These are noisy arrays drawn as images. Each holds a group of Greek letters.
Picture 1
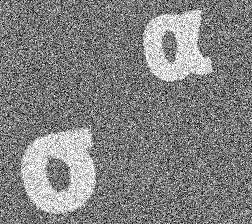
top right: alpha; bottom left: sigma
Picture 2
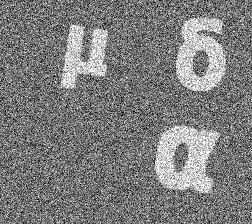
top left: mu; top right: delta; bottom right: alpha
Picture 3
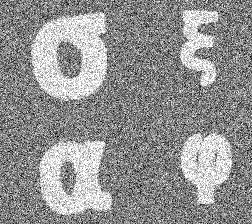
top left: sigma; top right: xi; bottom left: alpha; bottom right: phi
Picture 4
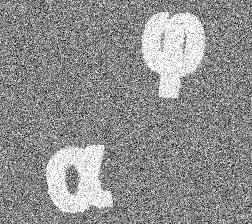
top right: phi; bottom left: alpha
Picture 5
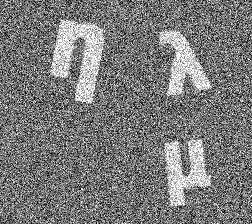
top left: eta; top right: lambda; bottom right: mu
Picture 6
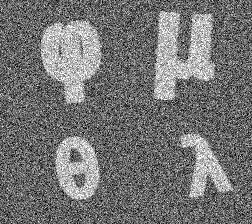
top left: phi; top right: mu; bottom left: theta; bottom right: lambda
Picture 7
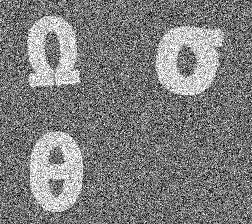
top left: omega; top right: sigma; bottom left: theta
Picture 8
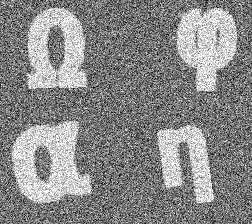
top left: omega; top right: phi; bottom left: alpha; bottom right: eta
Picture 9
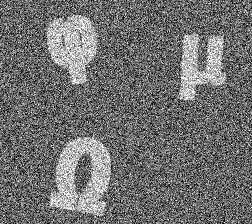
top left: phi; top right: mu; bottom left: omega
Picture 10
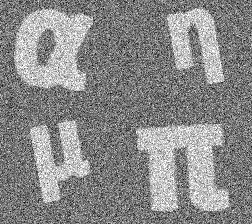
top left: alpha; top right: eta; bottom left: mu; bottom right: pi
